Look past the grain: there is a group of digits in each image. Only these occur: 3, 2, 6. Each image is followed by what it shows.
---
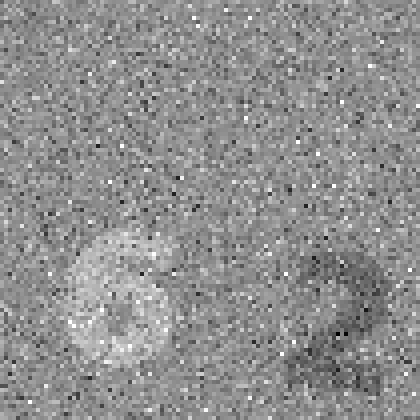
bottom left: light 6; bottom right: dark 2
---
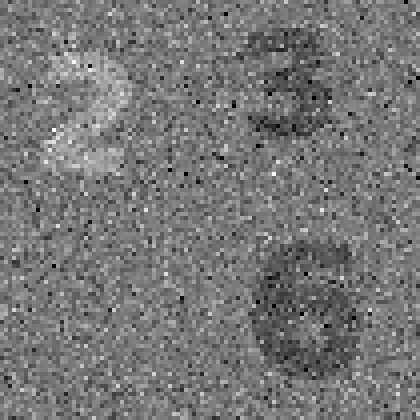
top left: light 2; top right: dark 3; bottom right: dark 6
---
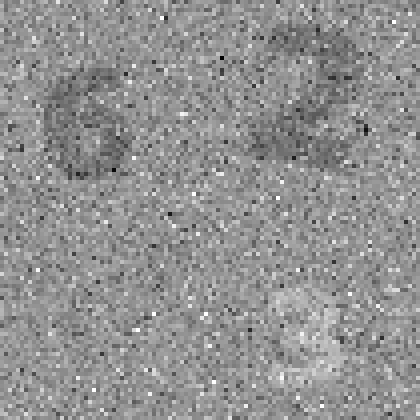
top left: dark 6; top right: dark 2; bottom right: light 3
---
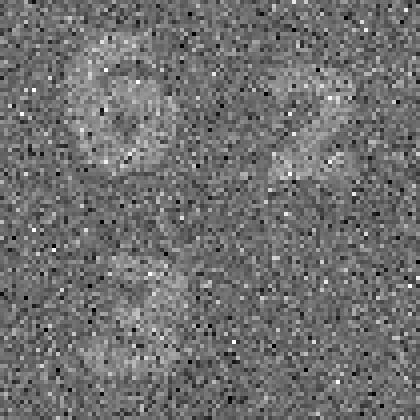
top left: light 6; top right: light 2; bottom left: light 3
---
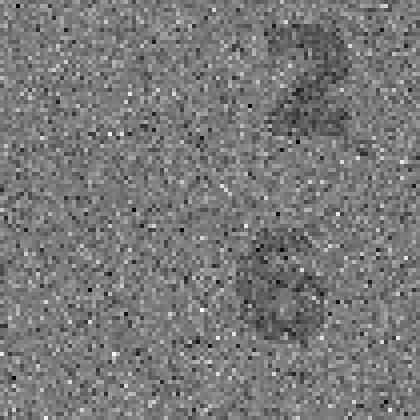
top right: dark 2; bottom right: dark 6
